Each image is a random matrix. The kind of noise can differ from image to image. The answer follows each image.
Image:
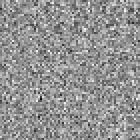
low rank plus noise
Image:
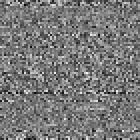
rows of uneven size
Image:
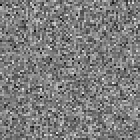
independent entries
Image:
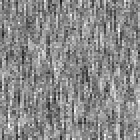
streaked along the columns
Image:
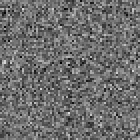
low rank plus noise
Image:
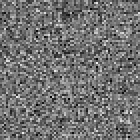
low rank plus noise
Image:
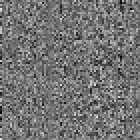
columns of uneven size
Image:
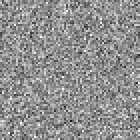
independent entries
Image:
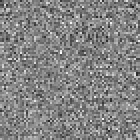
low rank plus noise
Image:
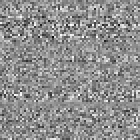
rows of uneven size
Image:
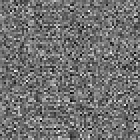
low rank plus noise
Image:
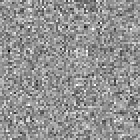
low rank plus noise
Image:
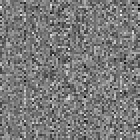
columns of uneven size
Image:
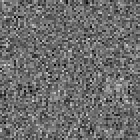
low rank plus noise
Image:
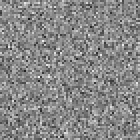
low rank plus noise
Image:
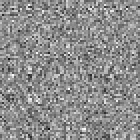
low rank plus noise
